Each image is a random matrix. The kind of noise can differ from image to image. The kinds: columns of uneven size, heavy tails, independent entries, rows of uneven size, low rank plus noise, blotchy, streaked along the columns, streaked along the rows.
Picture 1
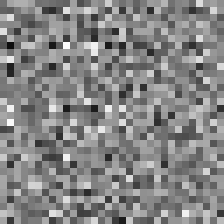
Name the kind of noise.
low rank plus noise
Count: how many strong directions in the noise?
one
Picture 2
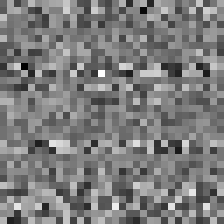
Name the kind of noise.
rows of uneven size
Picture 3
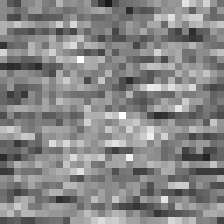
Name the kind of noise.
streaked along the rows
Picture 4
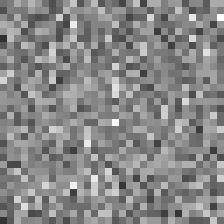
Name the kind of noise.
independent entries
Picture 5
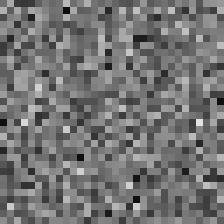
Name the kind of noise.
low rank plus noise
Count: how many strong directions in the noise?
five to eight
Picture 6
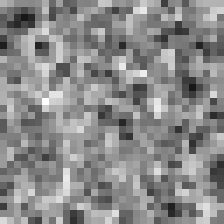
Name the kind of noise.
blotchy
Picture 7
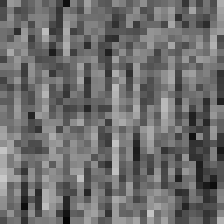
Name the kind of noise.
streaked along the columns
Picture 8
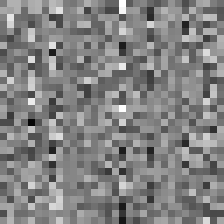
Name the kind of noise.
columns of uneven size
